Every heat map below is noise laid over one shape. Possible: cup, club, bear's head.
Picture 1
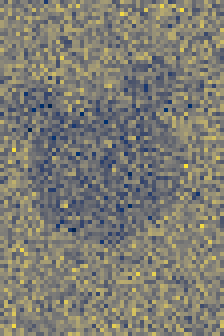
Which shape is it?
bear's head
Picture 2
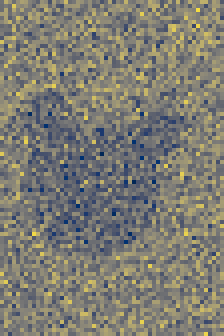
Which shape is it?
bear's head
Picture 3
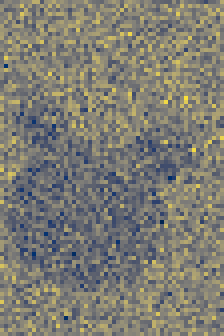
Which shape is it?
bear's head
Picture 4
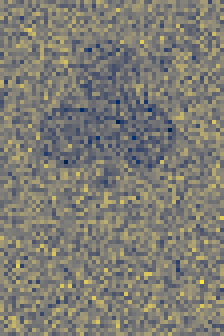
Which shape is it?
club
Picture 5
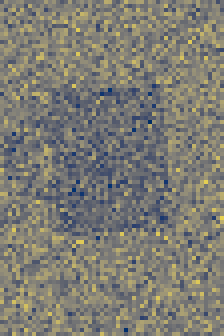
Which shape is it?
cup
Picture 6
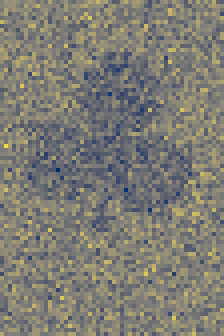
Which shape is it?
club
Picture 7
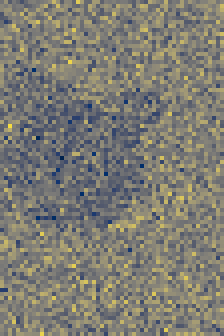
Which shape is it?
bear's head
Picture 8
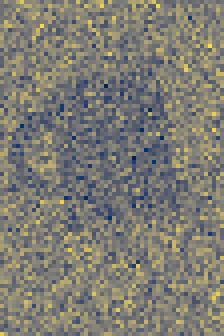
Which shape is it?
cup
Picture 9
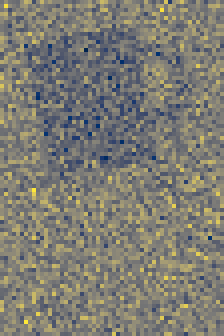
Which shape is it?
cup
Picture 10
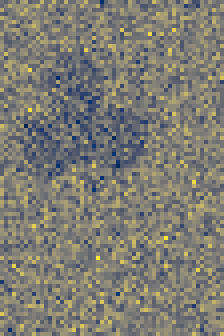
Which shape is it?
club
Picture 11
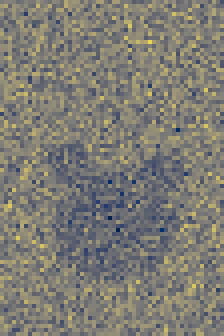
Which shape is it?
bear's head
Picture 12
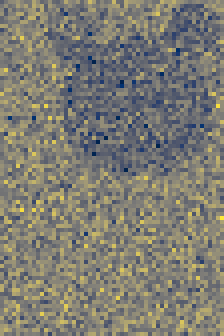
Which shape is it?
bear's head
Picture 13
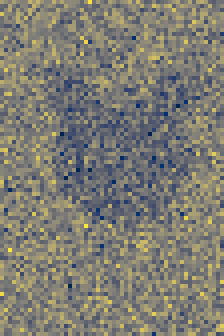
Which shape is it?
bear's head
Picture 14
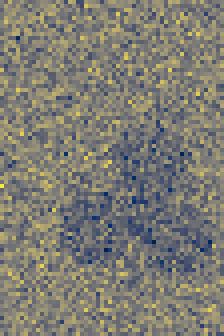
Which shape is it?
club
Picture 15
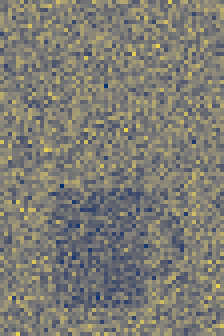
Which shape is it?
cup
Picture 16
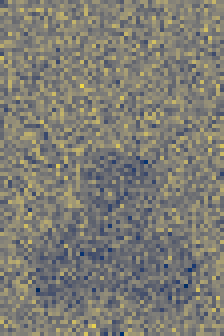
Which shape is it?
club
